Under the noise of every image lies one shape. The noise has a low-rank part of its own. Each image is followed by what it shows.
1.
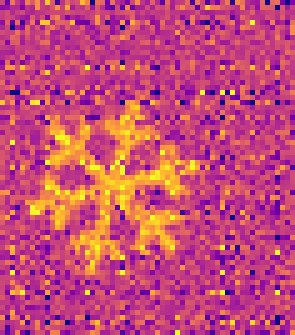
light snowflake
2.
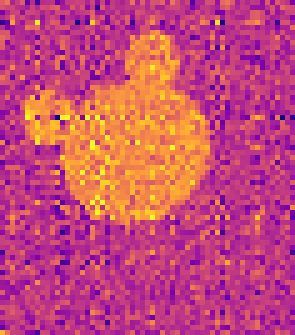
light bear's head
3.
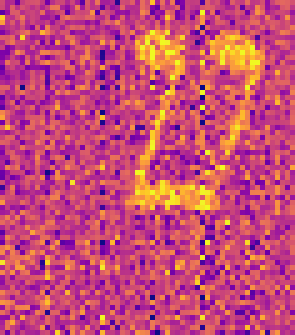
light pair of musical notes
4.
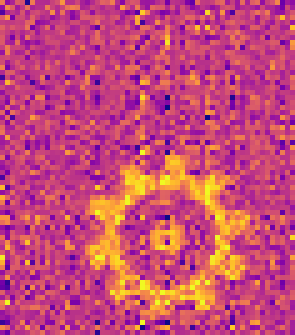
light gear
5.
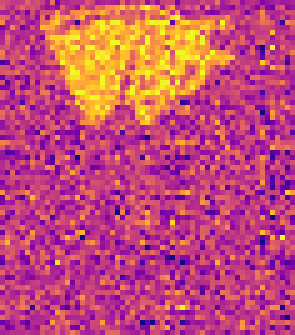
light chess knight
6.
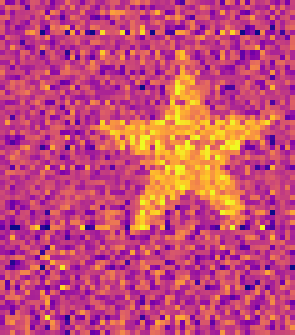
light star
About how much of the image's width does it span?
two thirds
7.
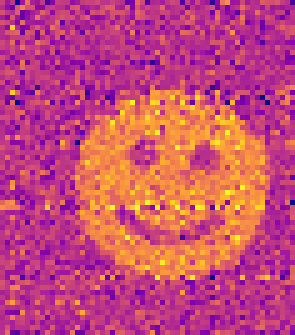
light smiling face
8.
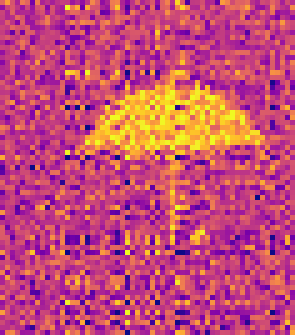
light umbrella
